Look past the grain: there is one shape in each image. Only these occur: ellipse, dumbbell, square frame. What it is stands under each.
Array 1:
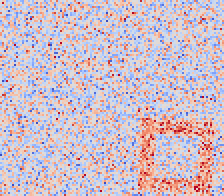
red square frame, bottom right
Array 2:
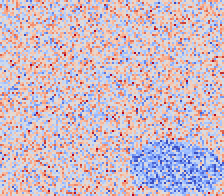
blue ellipse, bottom right
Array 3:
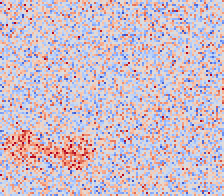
red dumbbell, bottom left
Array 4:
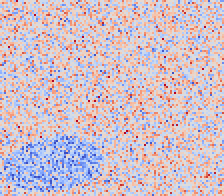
blue ellipse, bottom left
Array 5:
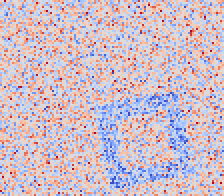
blue square frame
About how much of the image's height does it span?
half
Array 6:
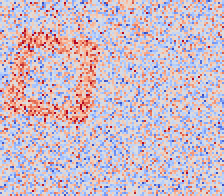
red square frame
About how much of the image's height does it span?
half
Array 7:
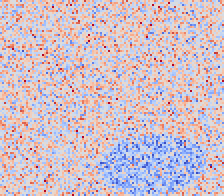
blue ellipse
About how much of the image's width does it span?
half
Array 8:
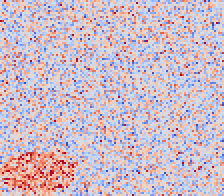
red ellipse, bottom left
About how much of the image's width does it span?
a third
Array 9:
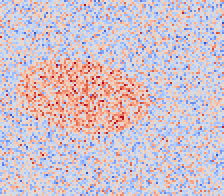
red ellipse
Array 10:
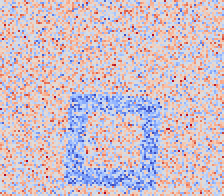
blue square frame
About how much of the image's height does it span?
half
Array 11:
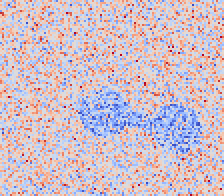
blue dumbbell
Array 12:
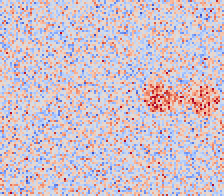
red dumbbell, middle right
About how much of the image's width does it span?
a third
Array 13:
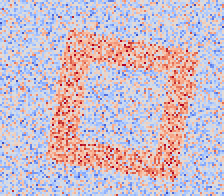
red square frame
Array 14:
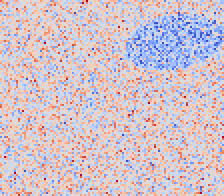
blue ellipse, top right
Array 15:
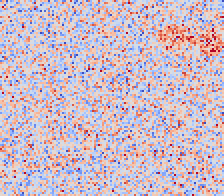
red dumbbell, top right
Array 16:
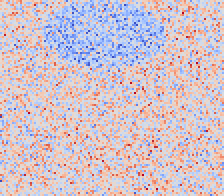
blue ellipse
